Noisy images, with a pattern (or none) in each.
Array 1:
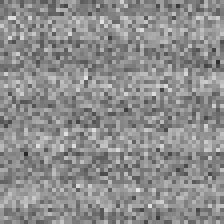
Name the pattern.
horizontal stripes
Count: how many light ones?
4
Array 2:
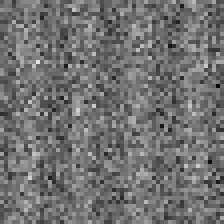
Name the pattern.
vertical stripes
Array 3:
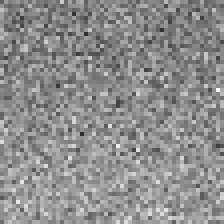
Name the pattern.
a smooth slope
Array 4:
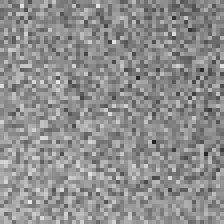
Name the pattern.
a smooth slope
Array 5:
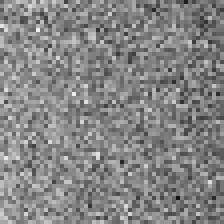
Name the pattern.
a smooth slope
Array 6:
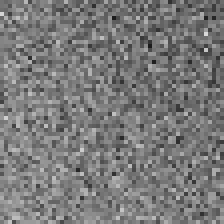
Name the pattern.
a smooth slope
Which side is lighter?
bottom left
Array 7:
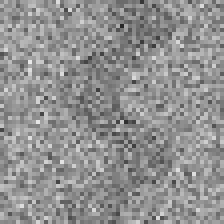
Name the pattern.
a wavy band
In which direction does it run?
top to bottom
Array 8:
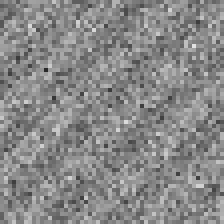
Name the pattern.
diagonal stripes
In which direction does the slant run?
bottom left to top right
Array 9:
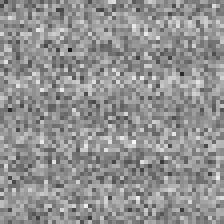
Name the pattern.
horizontal stripes
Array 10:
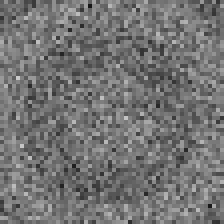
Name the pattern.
rings round one point
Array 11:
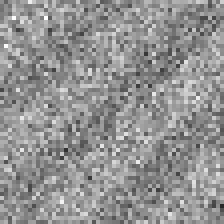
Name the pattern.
diagonal stripes
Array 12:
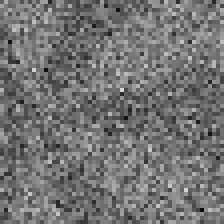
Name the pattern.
spokes from one point
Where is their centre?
middle left
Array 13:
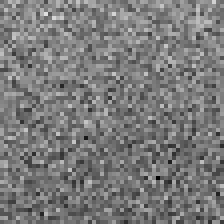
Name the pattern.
a smooth slope
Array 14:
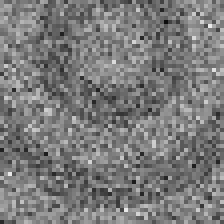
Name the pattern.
rings round one point
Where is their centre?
top middle
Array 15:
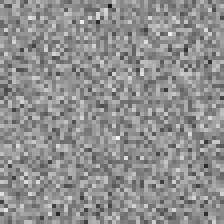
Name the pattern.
only noise
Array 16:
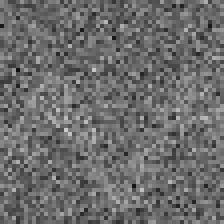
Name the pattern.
a wavy band
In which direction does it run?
left to right
